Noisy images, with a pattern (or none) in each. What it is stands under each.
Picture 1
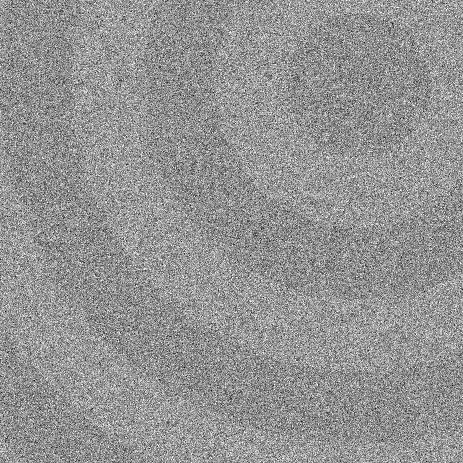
rings round one point
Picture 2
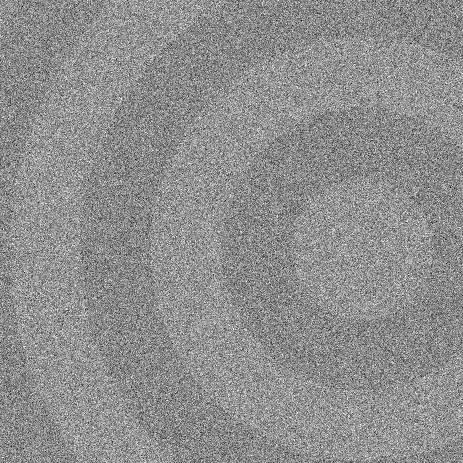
rings round one point
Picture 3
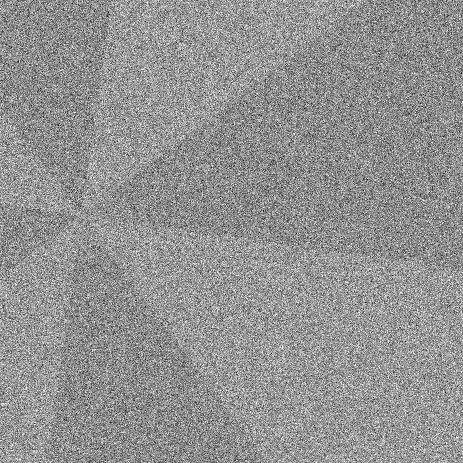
spokes from one point
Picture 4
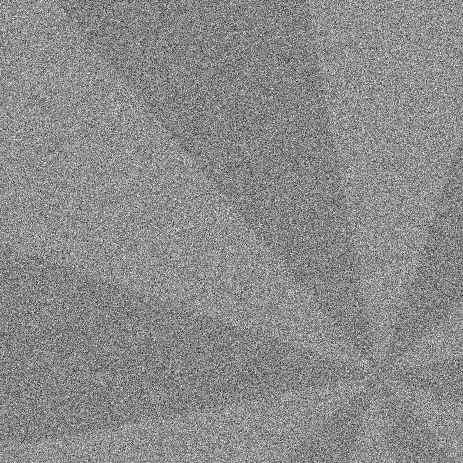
spokes from one point
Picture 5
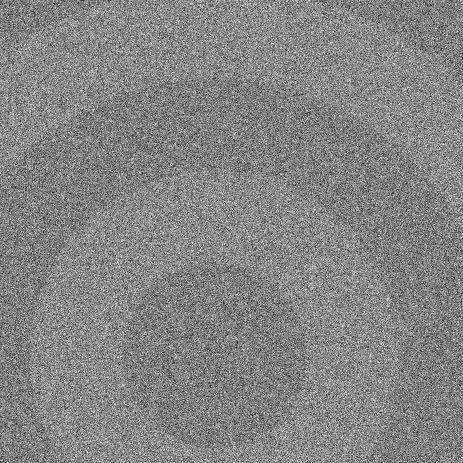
rings round one point
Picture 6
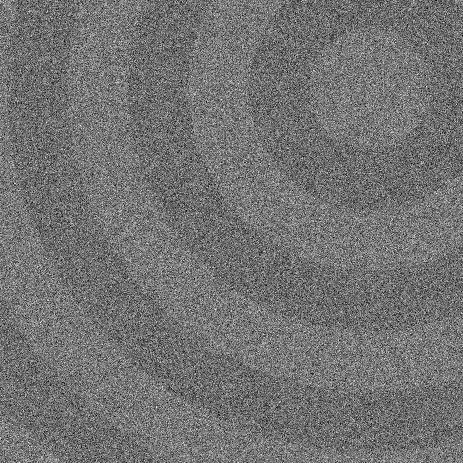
rings round one point
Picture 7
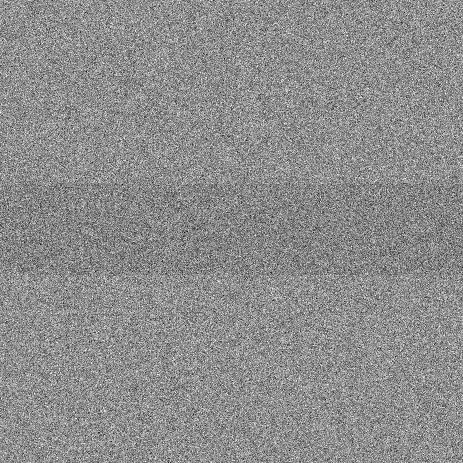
one horizontal stripe
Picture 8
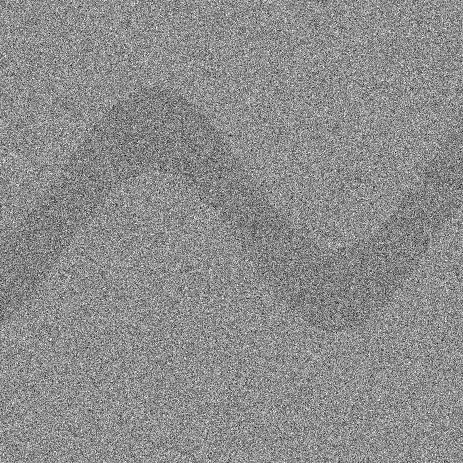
a wavy band
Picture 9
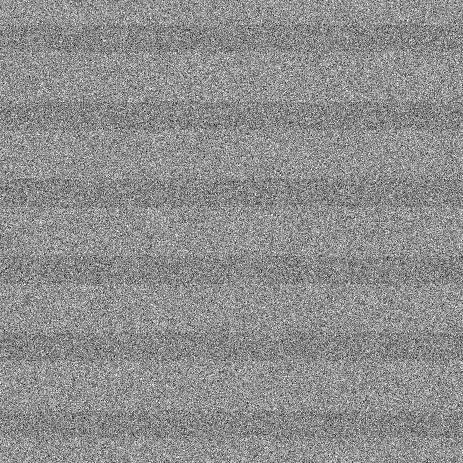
horizontal stripes
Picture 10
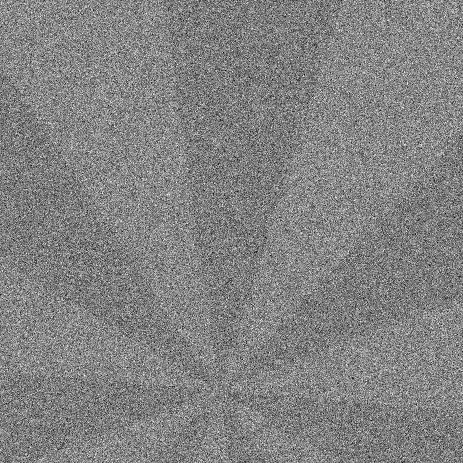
spokes from one point
